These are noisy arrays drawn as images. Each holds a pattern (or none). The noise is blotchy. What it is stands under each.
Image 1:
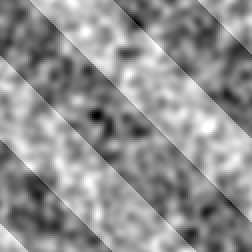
diagonal stripes
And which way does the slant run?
top left to bottom right
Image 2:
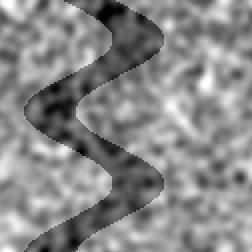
a wavy band
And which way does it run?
top to bottom
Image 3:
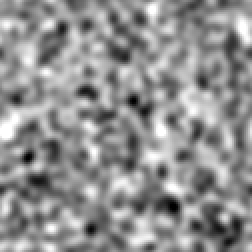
only noise
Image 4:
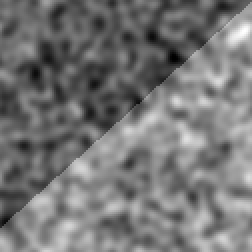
a sharp edge
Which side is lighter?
bottom right
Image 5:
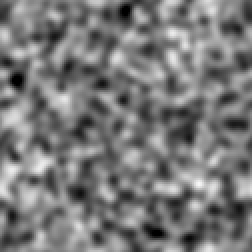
only noise
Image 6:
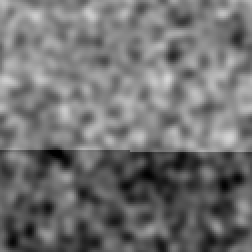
a sharp edge
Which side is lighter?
top
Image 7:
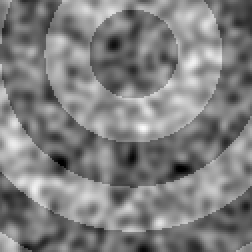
rings round one point
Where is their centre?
top middle
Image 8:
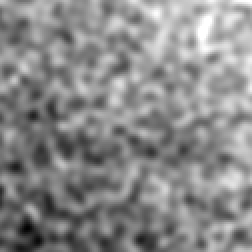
a smooth slope
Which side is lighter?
top right
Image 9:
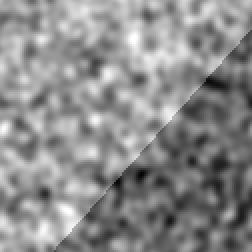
a sharp edge
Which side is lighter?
top left
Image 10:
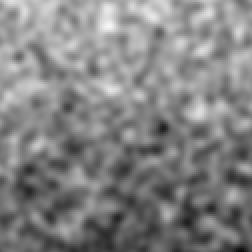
a smooth slope
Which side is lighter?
top
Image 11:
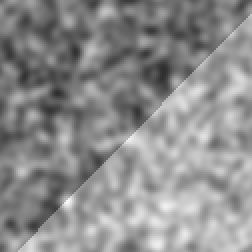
a sharp edge
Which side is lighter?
bottom right
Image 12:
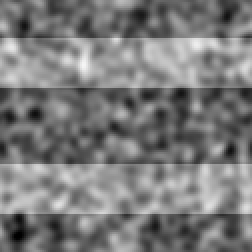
horizontal stripes
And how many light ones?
2
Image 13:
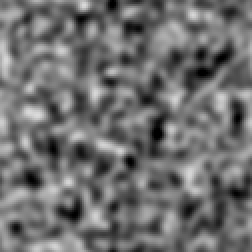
only noise
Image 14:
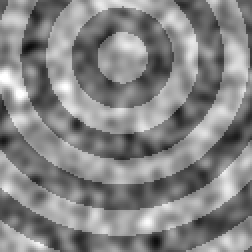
rings round one point
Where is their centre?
top middle
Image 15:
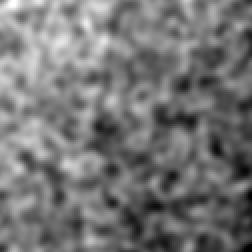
a smooth slope
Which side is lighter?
top left
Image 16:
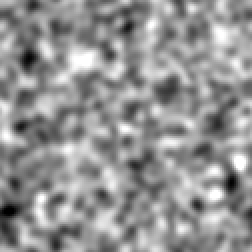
only noise
